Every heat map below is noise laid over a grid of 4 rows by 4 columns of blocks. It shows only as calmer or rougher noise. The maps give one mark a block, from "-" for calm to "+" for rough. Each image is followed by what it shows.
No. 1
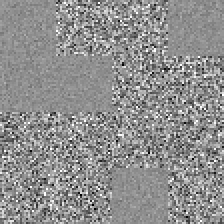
-++-
--++
++++
++-+
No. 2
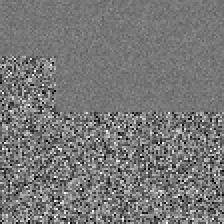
----
+---
++++
++++
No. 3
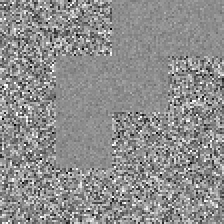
++--
+--+
+-++
++++
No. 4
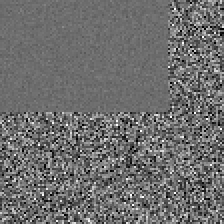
---+
---+
++++
++++
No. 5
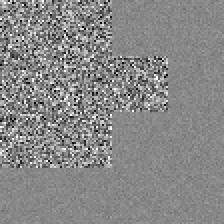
++--
+++-
++--
----
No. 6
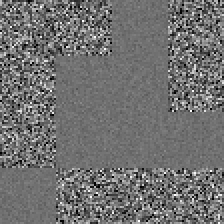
++-+
+--+
+---
-+++
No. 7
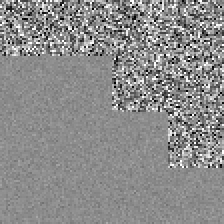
++++
--++
---+
----
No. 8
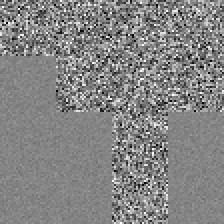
++++
-+++
--+-
--+-
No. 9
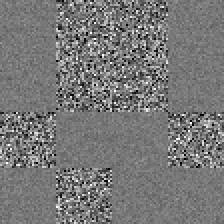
-++-
-++-
+--+
-+--
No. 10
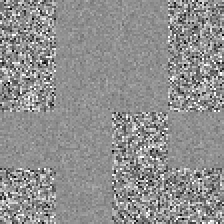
+--+
+--+
--+-
+-++
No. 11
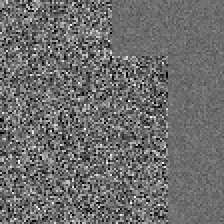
++--
+++-
+++-
+++-
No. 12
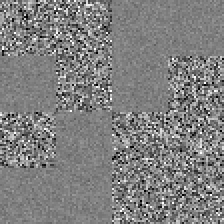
++--
-+-+
+-++
--++
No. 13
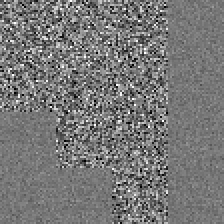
+++-
+++-
-++-
--+-
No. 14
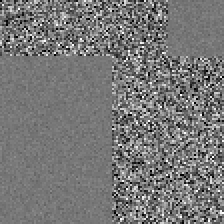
+++-
--++
--++
--++
